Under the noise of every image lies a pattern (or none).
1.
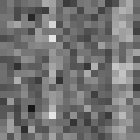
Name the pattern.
bands of columns
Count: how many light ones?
2
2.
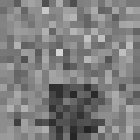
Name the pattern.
one block
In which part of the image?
bottom middle
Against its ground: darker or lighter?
darker
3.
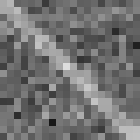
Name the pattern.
a diagonal band
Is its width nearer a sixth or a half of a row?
a sixth
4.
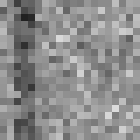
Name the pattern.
one band of columns
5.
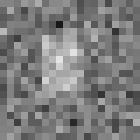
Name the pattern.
one block
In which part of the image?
centre
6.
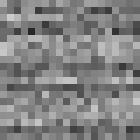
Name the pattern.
bands of rows
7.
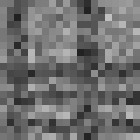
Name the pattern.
bands of rows crossing bands of columns
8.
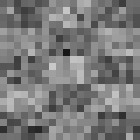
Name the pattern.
a checkerboard
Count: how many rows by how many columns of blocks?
5 by 3
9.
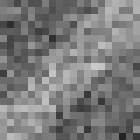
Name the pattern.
a diagonal band
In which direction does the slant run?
bottom left to top right
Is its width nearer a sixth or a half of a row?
a half
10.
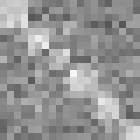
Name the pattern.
blocks along the diagonal
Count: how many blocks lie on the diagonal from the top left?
6
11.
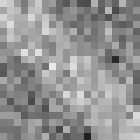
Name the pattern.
a diagonal band
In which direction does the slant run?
top left to bottom right
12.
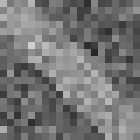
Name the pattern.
a diagonal band
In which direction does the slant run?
top left to bottom right
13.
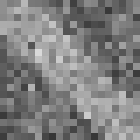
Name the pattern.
a diagonal band
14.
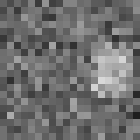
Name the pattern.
one block
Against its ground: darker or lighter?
lighter
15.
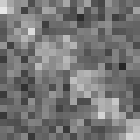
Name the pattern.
blocks along the diagonal
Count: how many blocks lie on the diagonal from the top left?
6
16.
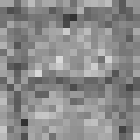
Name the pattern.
bands of rows crossing bands of columns
